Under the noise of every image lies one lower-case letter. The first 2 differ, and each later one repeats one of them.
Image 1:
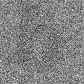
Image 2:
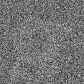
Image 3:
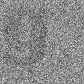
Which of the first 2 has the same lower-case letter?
2
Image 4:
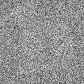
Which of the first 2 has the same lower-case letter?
1
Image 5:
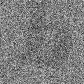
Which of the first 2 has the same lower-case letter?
1
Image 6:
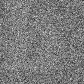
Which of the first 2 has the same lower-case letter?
1
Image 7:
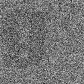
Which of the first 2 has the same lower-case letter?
2
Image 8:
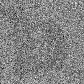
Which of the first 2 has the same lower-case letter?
1
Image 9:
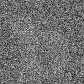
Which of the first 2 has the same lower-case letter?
1
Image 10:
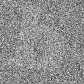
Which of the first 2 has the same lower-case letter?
1
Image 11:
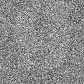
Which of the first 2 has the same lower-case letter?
2
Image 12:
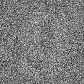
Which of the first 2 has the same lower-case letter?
2
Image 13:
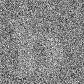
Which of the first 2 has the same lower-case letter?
1
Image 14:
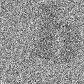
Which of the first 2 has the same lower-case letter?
1
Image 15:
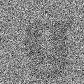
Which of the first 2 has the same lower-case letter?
2
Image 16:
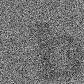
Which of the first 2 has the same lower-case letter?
1
